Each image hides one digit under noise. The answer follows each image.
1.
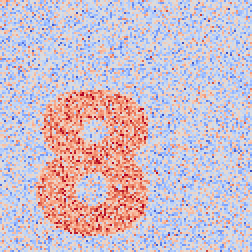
8
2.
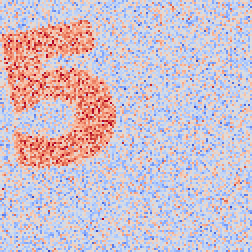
5
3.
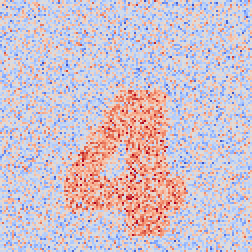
4
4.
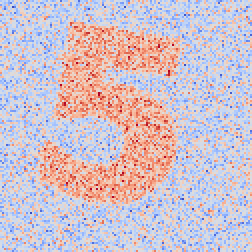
5
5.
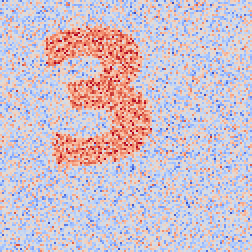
3
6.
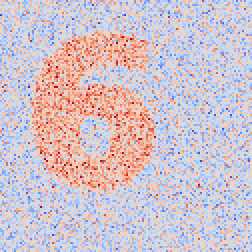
6
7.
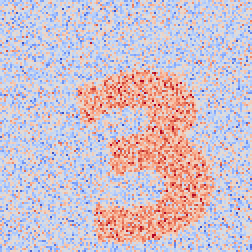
3
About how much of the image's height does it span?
two thirds
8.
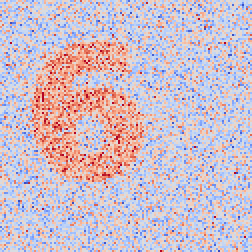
6
